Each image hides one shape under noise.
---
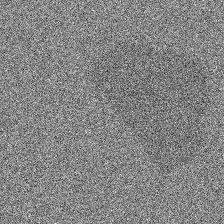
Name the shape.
cloud
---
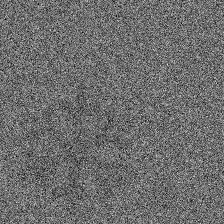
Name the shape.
snowflake
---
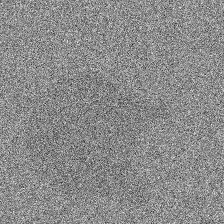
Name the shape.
cat's head
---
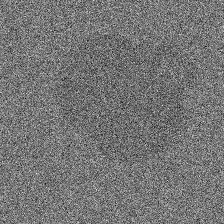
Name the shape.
apple
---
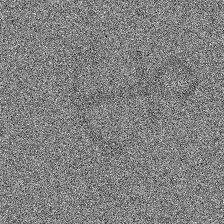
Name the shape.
anchor
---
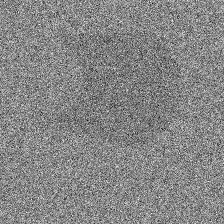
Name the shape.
cat's head
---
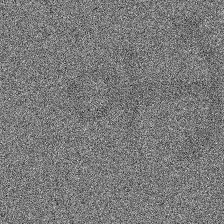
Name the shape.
anchor
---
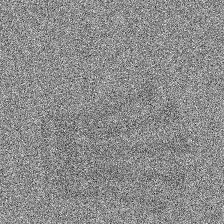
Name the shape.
chess queen
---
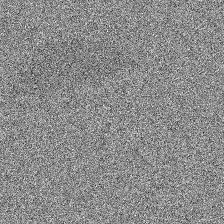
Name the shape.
umbrella
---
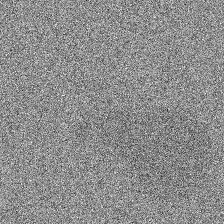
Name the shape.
pear
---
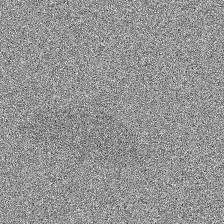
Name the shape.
umbrella
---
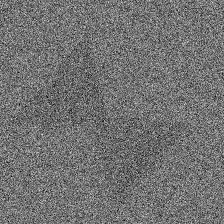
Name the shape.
bow tie
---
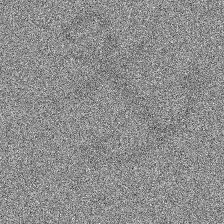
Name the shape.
anchor
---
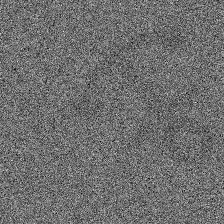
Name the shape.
anchor
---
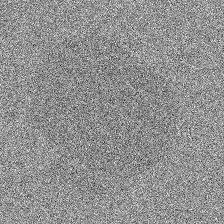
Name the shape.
apple
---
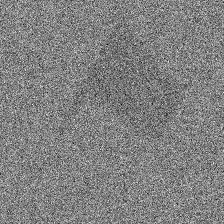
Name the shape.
flag
